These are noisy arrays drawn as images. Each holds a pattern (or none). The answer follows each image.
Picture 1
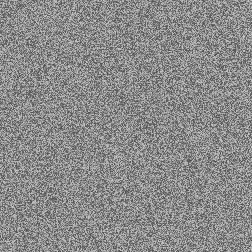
only noise
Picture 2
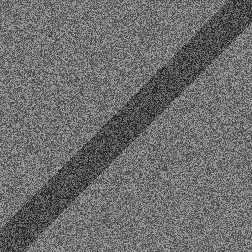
a diagonal band
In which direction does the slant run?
bottom left to top right
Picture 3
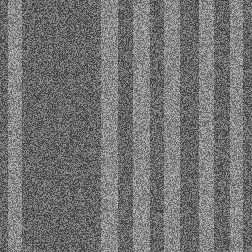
bands of columns
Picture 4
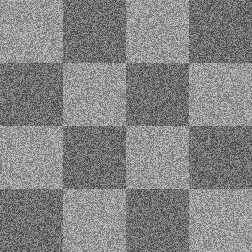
a checkerboard
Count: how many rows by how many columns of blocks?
4 by 4
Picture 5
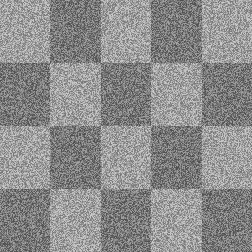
a checkerboard
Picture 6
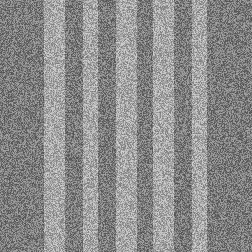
bands of columns
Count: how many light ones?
5
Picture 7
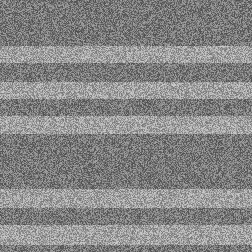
bands of rows
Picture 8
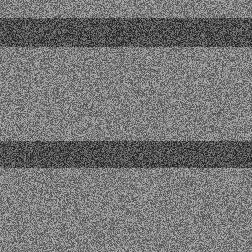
bands of rows
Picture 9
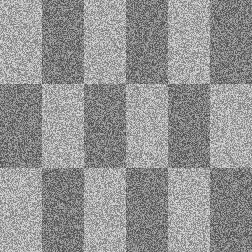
a checkerboard
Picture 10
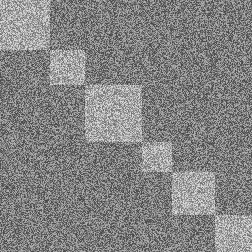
blocks along the diagonal
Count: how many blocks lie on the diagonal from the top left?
6
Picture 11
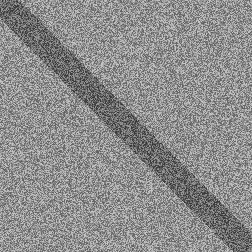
a diagonal band
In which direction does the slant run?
top left to bottom right
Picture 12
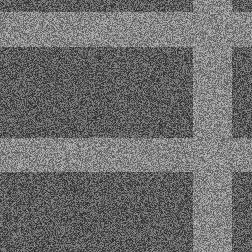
bands of rows crossing bands of columns
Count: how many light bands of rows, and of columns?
2 and 1
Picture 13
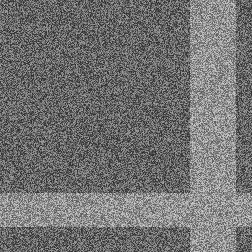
bands of rows crossing bands of columns
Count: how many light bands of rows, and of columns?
1 and 1
